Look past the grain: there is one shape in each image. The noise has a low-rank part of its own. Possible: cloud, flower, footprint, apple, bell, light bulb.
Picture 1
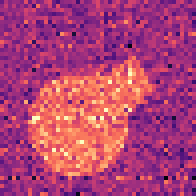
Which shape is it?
light bulb
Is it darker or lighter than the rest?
lighter
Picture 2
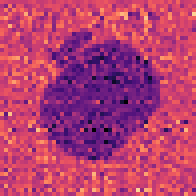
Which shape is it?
apple
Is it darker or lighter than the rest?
darker
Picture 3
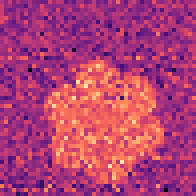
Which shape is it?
flower
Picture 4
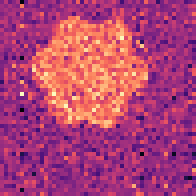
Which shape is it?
flower
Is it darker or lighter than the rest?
lighter
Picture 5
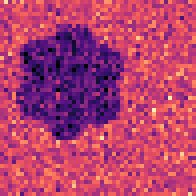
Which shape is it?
flower
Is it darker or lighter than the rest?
darker
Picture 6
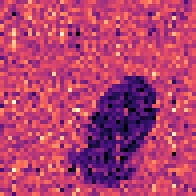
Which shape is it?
footprint
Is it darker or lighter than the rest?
darker
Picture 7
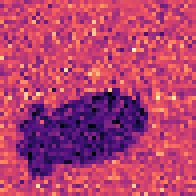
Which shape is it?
footprint
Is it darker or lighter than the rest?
darker
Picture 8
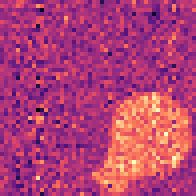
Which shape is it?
light bulb
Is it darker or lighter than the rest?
lighter
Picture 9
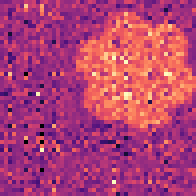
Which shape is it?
flower
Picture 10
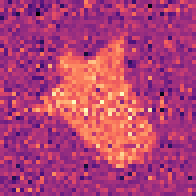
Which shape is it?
bell
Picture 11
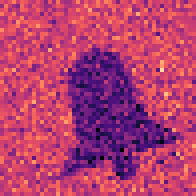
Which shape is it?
bell
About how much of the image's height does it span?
two thirds
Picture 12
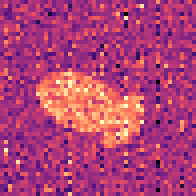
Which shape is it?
footprint
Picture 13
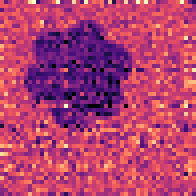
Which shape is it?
flower
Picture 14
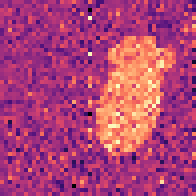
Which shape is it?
footprint
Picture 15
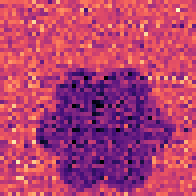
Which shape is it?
flower
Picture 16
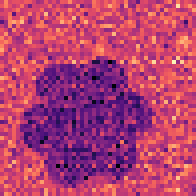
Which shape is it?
flower
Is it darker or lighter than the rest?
darker
